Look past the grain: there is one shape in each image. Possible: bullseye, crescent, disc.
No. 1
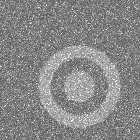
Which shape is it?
bullseye
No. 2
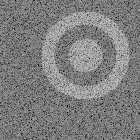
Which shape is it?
bullseye
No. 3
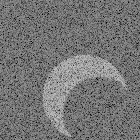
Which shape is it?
crescent
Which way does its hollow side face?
down and right
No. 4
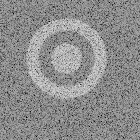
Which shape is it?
bullseye
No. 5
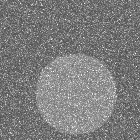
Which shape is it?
disc
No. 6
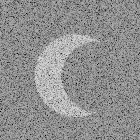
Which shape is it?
crescent
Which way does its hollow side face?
right
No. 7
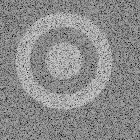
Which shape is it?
bullseye
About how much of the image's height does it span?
two thirds
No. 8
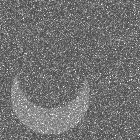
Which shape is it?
crescent
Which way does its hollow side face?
up
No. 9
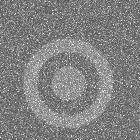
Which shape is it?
bullseye
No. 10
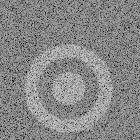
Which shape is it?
bullseye
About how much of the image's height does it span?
two thirds
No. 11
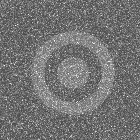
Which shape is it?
bullseye
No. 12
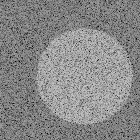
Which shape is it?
disc
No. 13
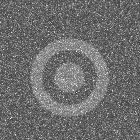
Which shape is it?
bullseye
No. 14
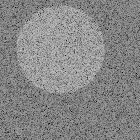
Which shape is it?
disc
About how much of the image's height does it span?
two thirds
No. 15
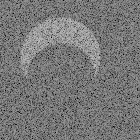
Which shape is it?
crescent
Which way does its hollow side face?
down
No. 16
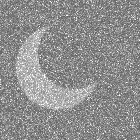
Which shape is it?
crescent
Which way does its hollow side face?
up and right
